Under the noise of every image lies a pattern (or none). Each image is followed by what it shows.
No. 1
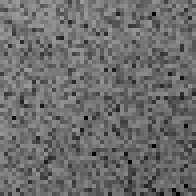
a smooth slope
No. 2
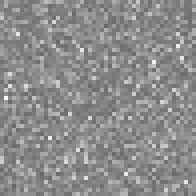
only noise
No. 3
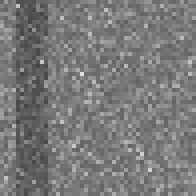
one vertical stripe
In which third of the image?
left
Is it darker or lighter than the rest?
darker
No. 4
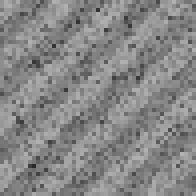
diagonal stripes
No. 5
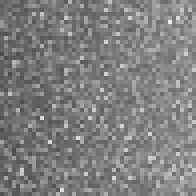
a smooth slope
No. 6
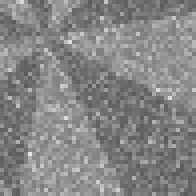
spokes from one point
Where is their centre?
top left
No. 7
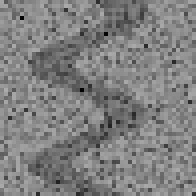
a wavy band
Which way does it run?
top to bottom
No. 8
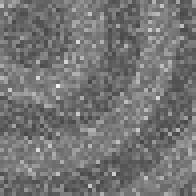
rings round one point
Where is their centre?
top left
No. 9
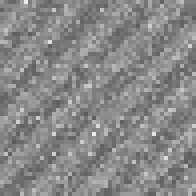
diagonal stripes
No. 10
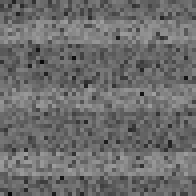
horizontal stripes
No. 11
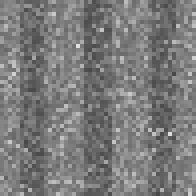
vertical stripes
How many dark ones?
3
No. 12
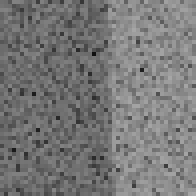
a sharp edge
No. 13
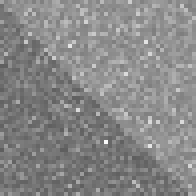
a sharp edge
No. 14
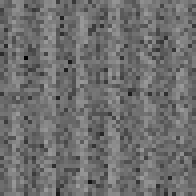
vertical stripes
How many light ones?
6
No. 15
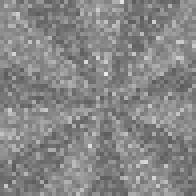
spokes from one point
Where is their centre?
centre
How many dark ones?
7
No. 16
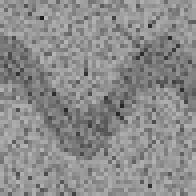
a wavy band
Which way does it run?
left to right
